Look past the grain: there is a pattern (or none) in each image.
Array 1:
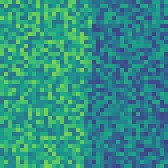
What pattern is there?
a sharp edge
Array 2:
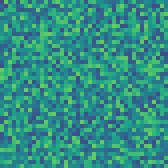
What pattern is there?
only noise
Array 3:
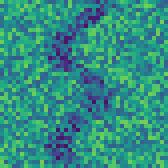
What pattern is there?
a wavy band
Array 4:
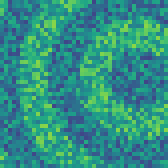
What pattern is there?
rings round one point
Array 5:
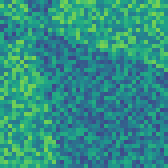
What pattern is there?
spokes from one point
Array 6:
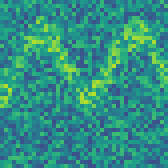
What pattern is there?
a wavy band
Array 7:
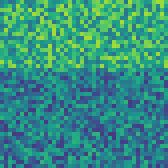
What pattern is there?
a sharp edge
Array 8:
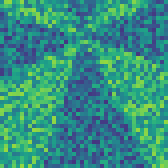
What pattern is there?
spokes from one point
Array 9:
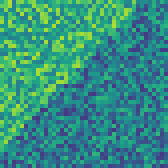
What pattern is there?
a sharp edge
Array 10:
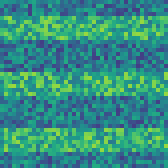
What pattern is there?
horizontal stripes
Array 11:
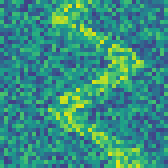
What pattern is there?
a wavy band
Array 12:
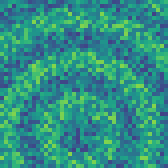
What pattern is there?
rings round one point
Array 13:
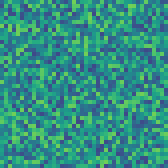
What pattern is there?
only noise
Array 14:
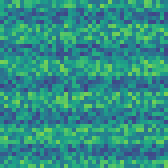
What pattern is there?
horizontal stripes
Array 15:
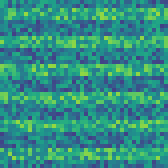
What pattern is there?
horizontal stripes
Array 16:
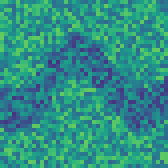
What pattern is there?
a wavy band
